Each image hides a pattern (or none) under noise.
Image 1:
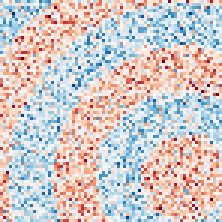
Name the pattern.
rings round one point
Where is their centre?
bottom right
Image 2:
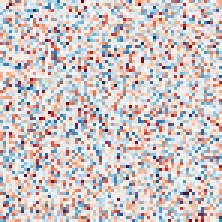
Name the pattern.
only noise
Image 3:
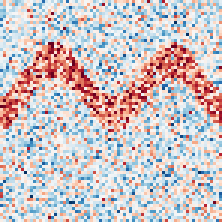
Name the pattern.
a wavy band
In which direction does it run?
left to right
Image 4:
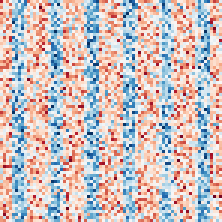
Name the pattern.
vertical stripes
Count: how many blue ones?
6
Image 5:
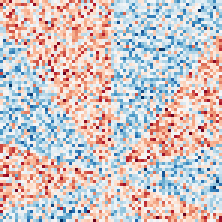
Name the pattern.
spokes from one point
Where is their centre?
bottom middle
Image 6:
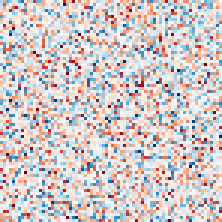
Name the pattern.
only noise
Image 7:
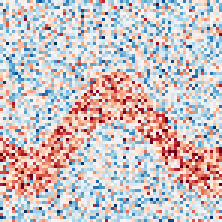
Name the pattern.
a wavy band
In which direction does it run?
left to right
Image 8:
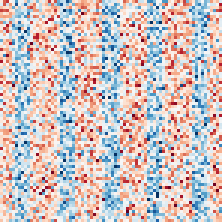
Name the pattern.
vertical stripes
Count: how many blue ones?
5
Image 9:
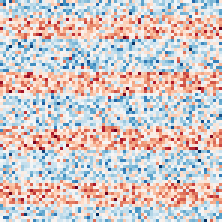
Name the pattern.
horizontal stripes
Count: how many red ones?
4
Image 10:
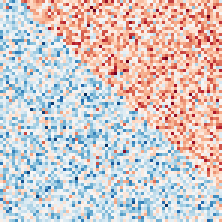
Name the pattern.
a sharp edge
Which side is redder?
top right
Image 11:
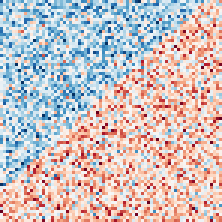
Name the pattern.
a sharp edge
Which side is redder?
bottom right
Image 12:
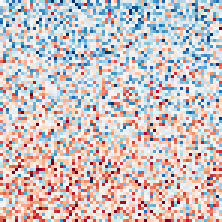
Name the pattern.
a smooth slope
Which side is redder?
bottom
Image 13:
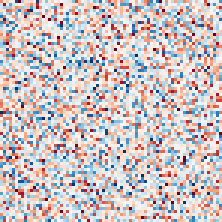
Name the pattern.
only noise
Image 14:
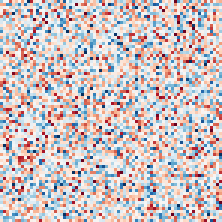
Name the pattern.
only noise
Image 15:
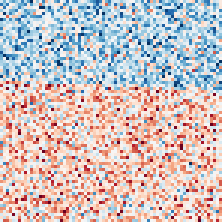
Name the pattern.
a sharp edge
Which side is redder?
bottom
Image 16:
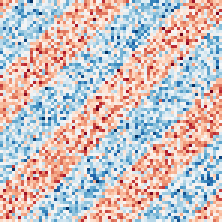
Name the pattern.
diagonal stripes
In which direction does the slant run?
bottom left to top right
